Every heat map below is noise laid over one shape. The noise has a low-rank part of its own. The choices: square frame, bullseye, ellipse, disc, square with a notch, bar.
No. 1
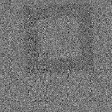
square frame
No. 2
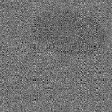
ellipse
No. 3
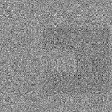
square with a notch
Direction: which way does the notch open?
left
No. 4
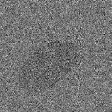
ellipse
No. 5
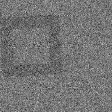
square frame
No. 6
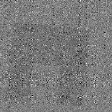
square with a notch
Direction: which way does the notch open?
down
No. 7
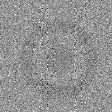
bullseye
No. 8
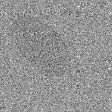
ellipse
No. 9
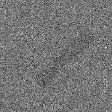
bar
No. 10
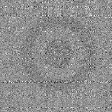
bullseye
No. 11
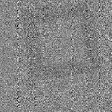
square frame
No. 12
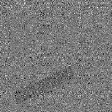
bar
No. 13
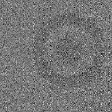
bullseye
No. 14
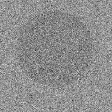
disc
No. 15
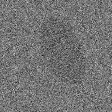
ellipse
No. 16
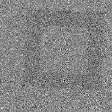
square frame
